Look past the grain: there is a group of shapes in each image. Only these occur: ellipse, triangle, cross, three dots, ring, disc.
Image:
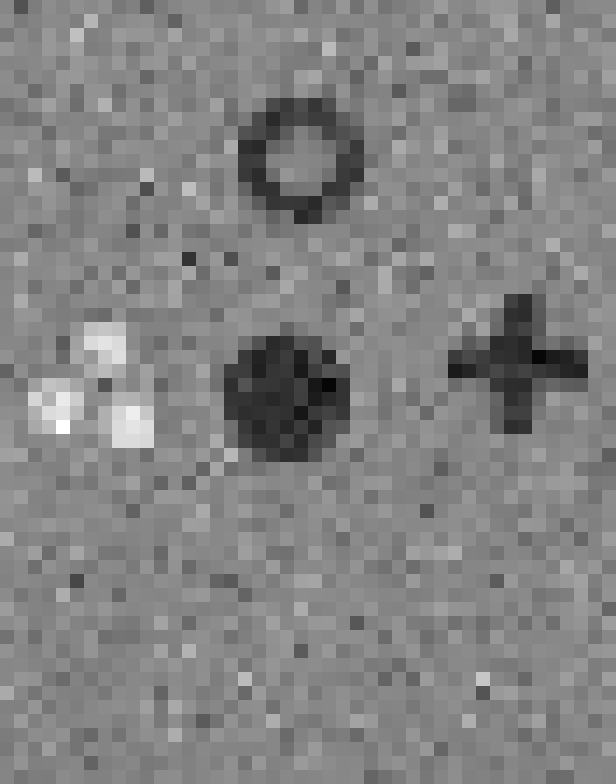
top middle: dark ring; middle left: light three dots; centre: dark disc; middle right: dark cross
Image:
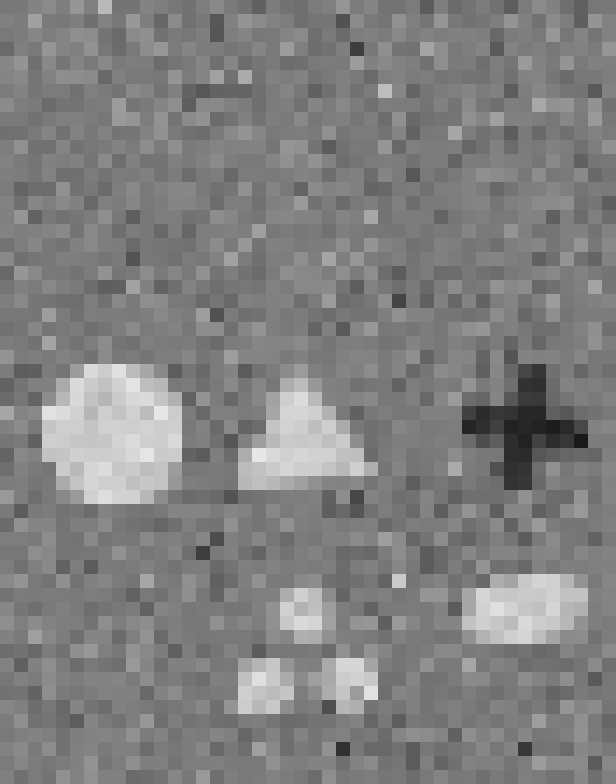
middle left: light disc; centre: light triangle; middle right: dark cross; bottom middle: light three dots; bottom right: light ellipse
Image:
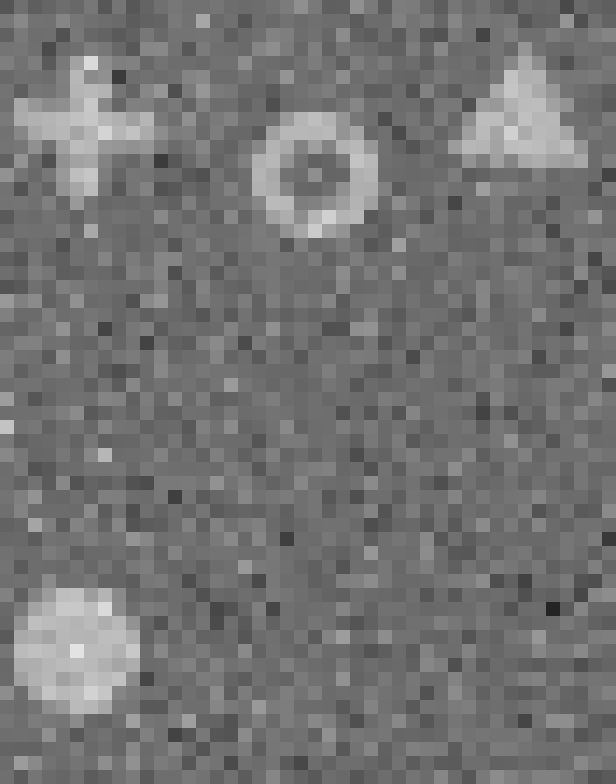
top left: light cross; top middle: light ring; top right: light triangle; bottom left: light disc
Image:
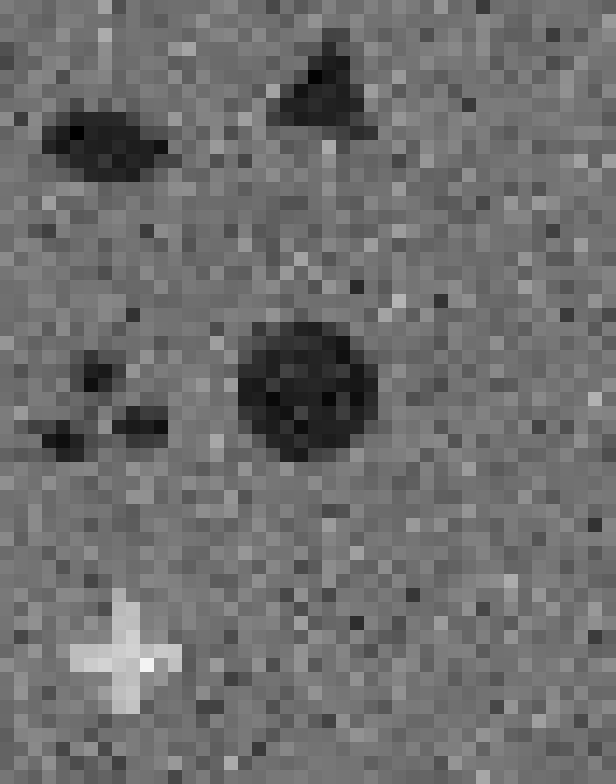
top left: dark ellipse; top middle: dark triangle; middle left: dark three dots; centre: dark disc; bottom left: light cross
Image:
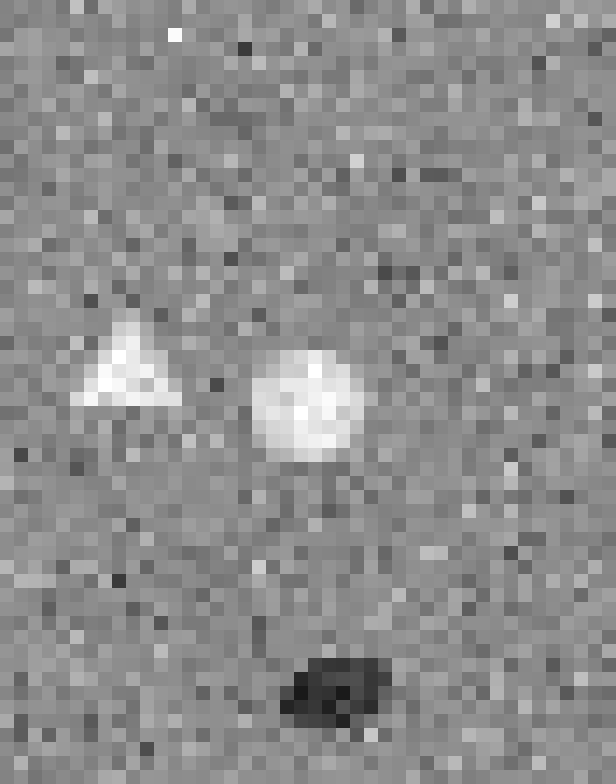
middle left: light triangle; centre: light disc; bottom middle: dark ellipse
